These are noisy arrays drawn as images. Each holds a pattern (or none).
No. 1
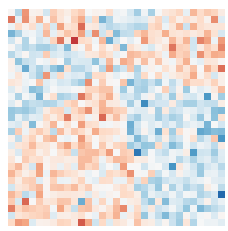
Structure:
spokes from one point
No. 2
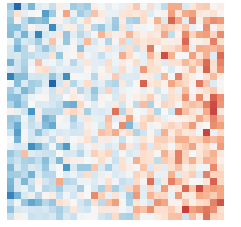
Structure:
a smooth slope
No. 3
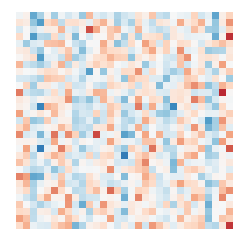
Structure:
vertical stripes
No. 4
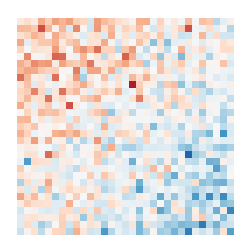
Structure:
a smooth slope
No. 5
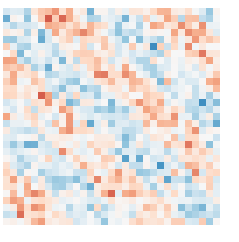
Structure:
diagonal stripes
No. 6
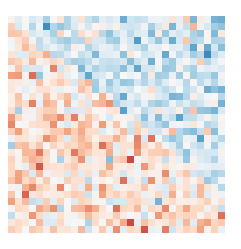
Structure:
a sharp edge
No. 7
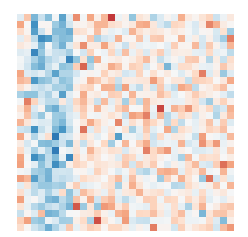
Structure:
one vertical stripe
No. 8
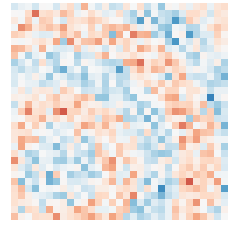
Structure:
rings round one point
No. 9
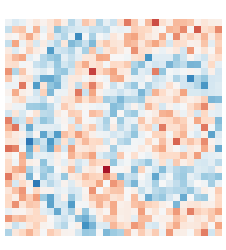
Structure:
rings round one point
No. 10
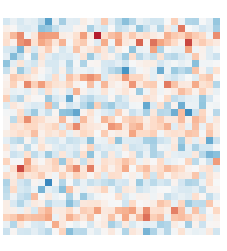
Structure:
horizontal stripes
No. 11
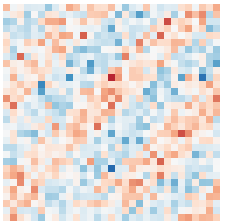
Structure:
diagonal stripes
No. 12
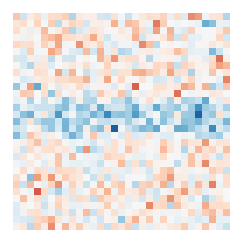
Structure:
one horizontal stripe
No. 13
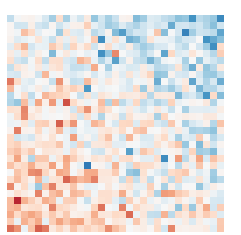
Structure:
a smooth slope
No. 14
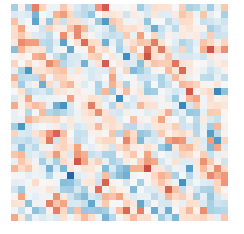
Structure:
diagonal stripes
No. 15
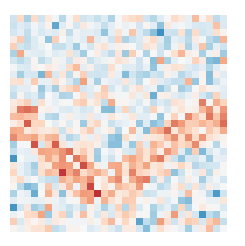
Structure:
a wavy band
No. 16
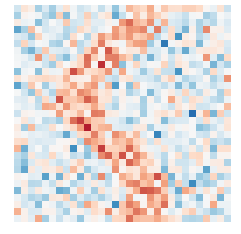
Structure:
a wavy band
